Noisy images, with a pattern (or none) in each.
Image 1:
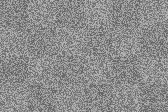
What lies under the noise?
a checkerboard
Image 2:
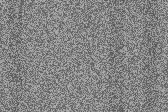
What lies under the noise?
bands of columns
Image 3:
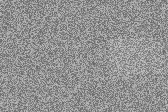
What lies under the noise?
one block
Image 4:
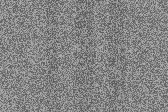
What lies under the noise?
bands of columns
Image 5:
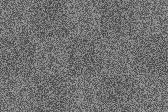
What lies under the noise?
a checkerboard
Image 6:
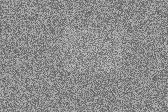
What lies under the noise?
one block
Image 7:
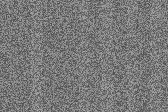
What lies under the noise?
bands of columns
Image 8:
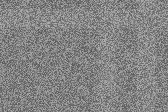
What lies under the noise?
bands of rows crossing bands of columns
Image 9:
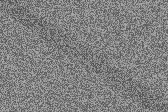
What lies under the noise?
a diagonal band
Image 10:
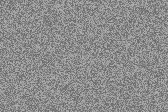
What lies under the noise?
only noise
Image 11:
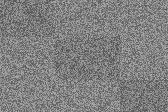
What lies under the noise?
blocks along the diagonal
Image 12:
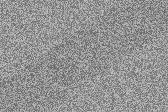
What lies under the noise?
a diagonal band
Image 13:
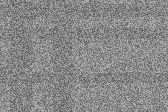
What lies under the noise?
bands of rows crossing bands of columns
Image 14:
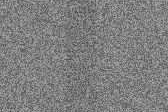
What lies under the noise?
one band of columns
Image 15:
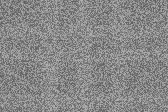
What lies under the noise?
bands of rows crossing bands of columns
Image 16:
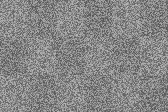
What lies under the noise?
a checkerboard
